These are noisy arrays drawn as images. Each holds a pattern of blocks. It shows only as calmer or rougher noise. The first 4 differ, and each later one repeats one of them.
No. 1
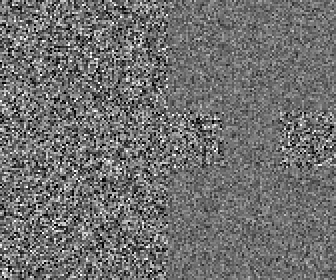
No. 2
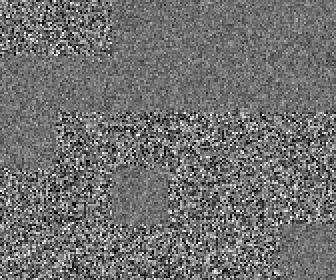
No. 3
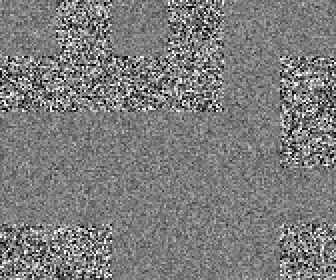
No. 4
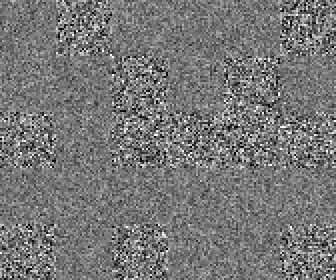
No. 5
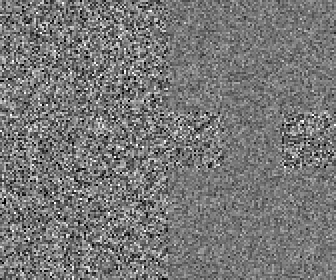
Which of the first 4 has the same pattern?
1
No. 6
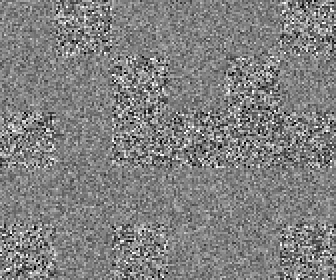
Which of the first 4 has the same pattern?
4
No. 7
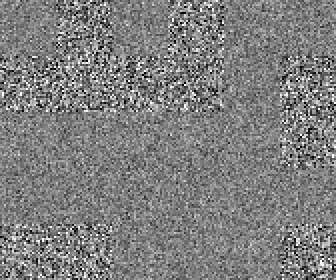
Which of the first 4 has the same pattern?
3
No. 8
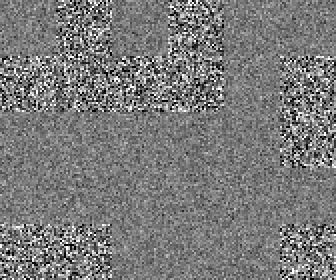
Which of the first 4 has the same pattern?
3
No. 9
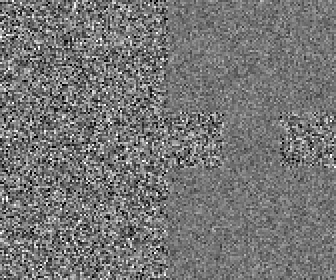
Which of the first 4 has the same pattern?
1
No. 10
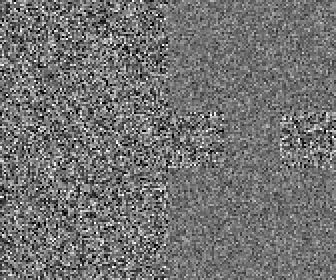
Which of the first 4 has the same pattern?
1
